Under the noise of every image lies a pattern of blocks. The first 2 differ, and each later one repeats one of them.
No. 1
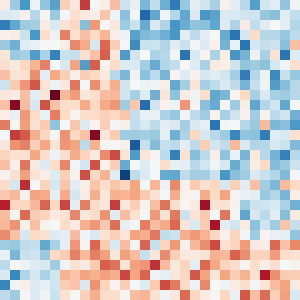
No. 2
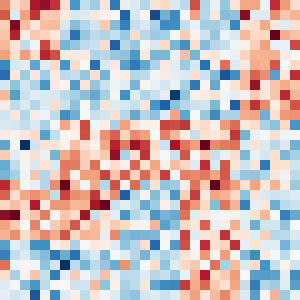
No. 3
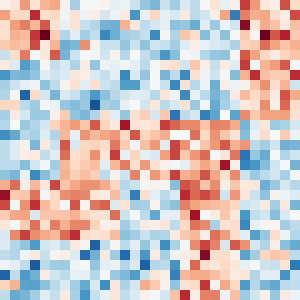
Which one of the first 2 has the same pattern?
2
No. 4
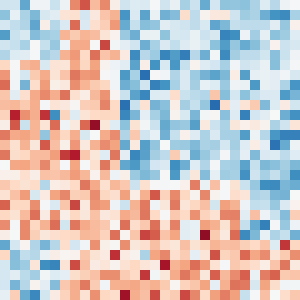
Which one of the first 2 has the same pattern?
1
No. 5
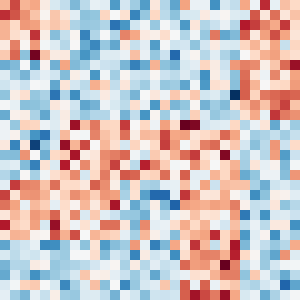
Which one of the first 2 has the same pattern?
2
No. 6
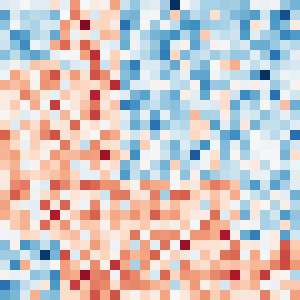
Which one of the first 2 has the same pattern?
1
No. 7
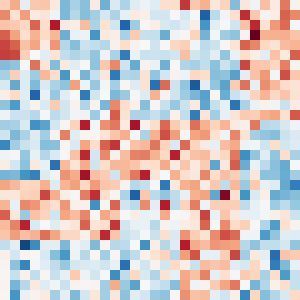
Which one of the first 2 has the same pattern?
2
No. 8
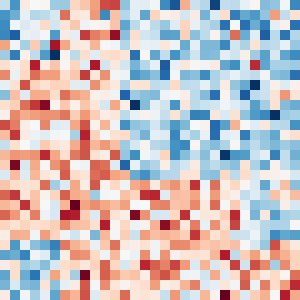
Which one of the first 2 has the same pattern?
1
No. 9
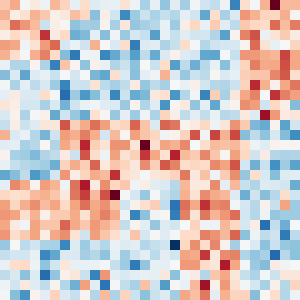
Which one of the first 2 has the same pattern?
2
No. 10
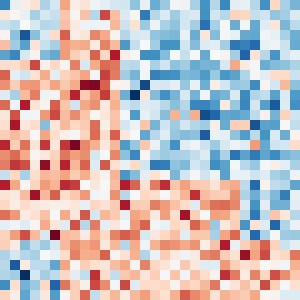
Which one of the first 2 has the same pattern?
1
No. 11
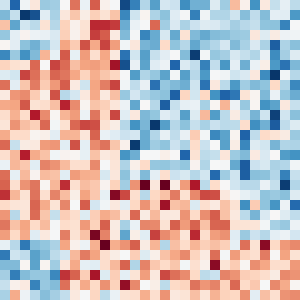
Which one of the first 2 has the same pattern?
1
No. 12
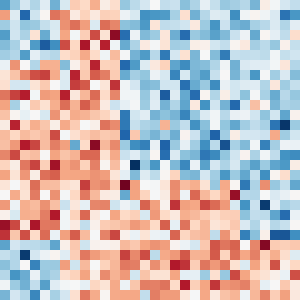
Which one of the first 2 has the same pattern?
1
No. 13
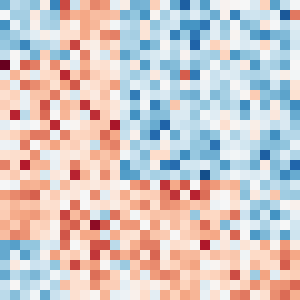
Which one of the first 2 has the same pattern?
1
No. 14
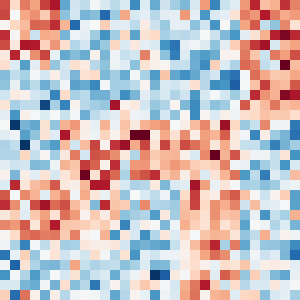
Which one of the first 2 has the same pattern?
2
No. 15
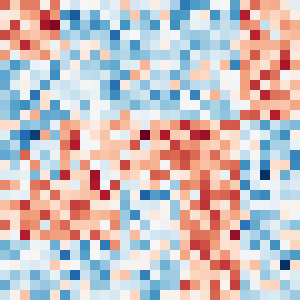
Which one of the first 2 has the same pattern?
2
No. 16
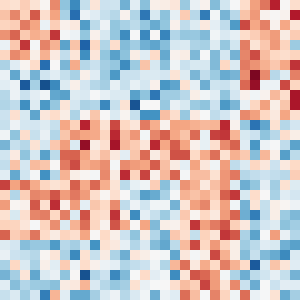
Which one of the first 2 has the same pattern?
2
